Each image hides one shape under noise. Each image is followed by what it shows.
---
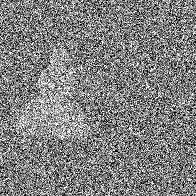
chess pawn
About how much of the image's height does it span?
half
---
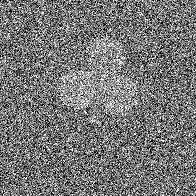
club
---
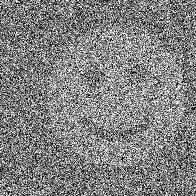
smiling face
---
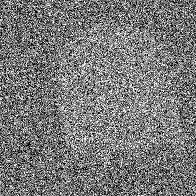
ghost
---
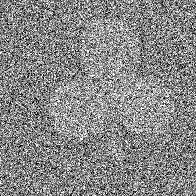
club
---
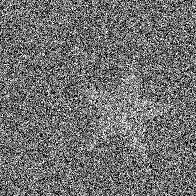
star
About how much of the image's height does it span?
half
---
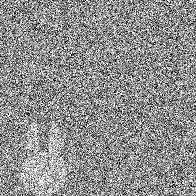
rabbit's head
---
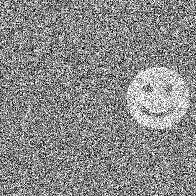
smiling face
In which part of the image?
middle right
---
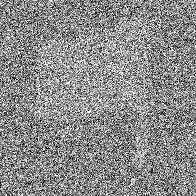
flag
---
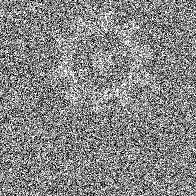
gear
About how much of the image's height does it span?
half
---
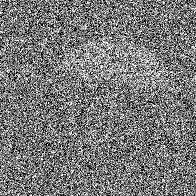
umbrella
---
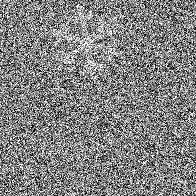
snowflake
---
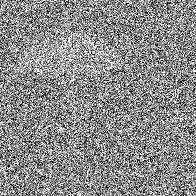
umbrella
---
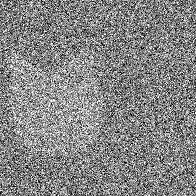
cat's head
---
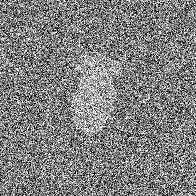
footprint
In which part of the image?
centre
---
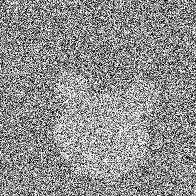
bear's head
